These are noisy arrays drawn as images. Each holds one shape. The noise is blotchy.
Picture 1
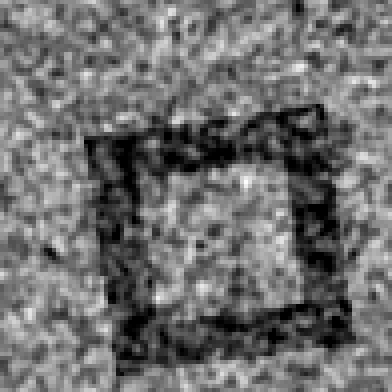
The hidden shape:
square frame
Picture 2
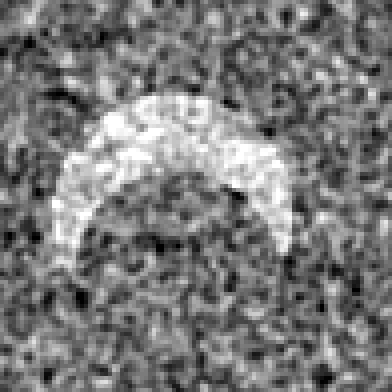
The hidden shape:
crescent
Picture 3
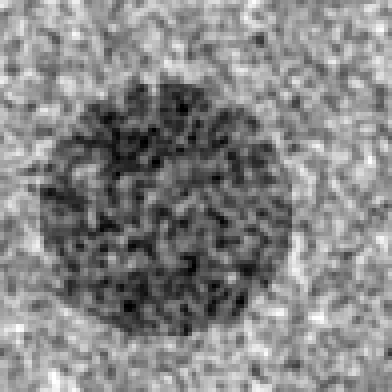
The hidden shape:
disc
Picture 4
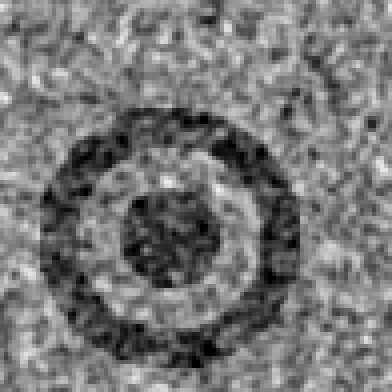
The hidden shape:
bullseye
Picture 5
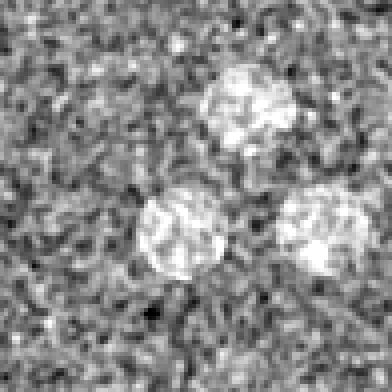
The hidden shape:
three dots
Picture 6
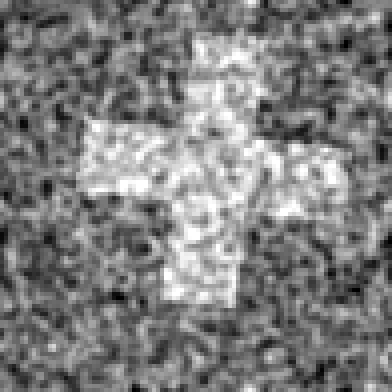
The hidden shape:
cross
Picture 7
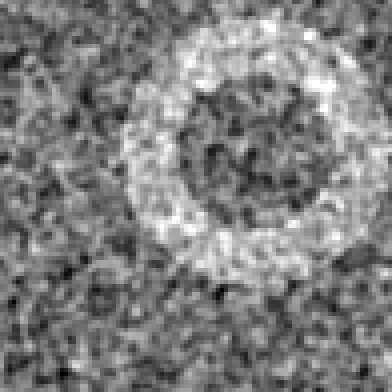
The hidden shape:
ring
